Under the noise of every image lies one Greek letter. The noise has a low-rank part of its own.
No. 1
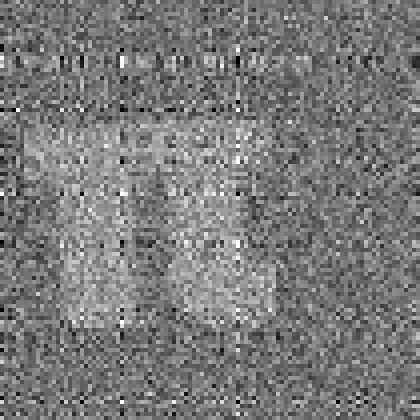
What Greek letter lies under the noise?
pi
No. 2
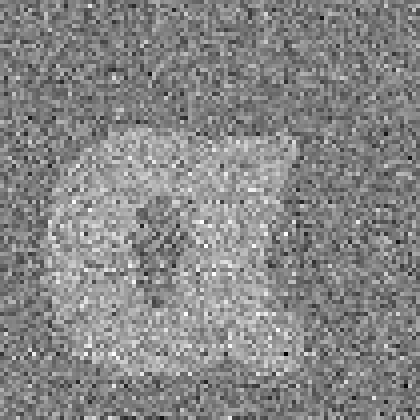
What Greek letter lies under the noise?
alpha
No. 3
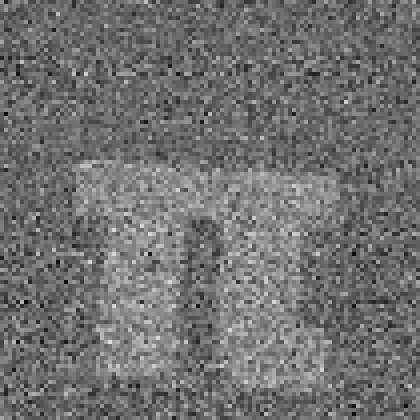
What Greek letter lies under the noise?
pi
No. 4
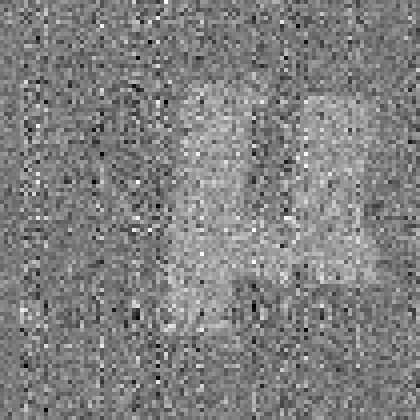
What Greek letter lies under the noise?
mu
